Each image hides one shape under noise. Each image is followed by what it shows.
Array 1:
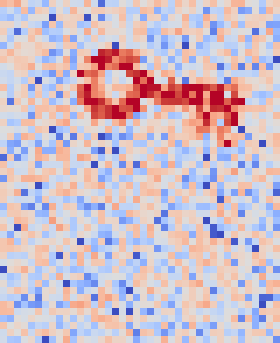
key
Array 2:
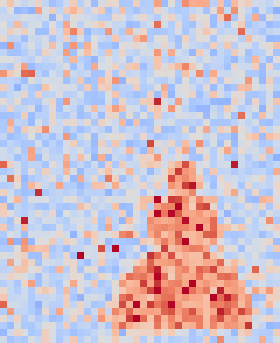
chess pawn
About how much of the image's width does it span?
half
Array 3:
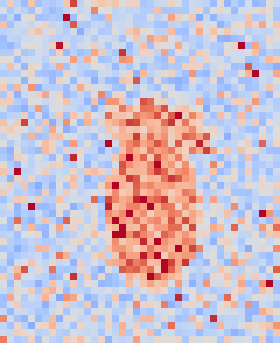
footprint
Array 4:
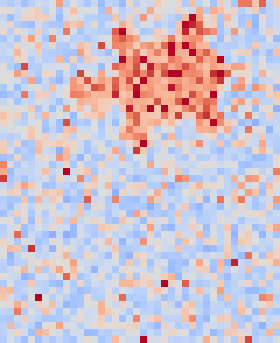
turtle
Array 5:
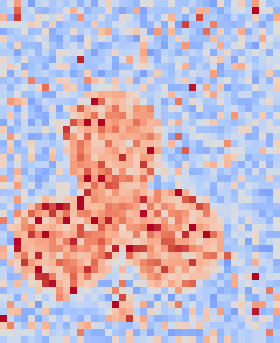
club
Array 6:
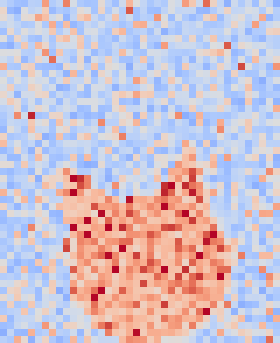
cat's head
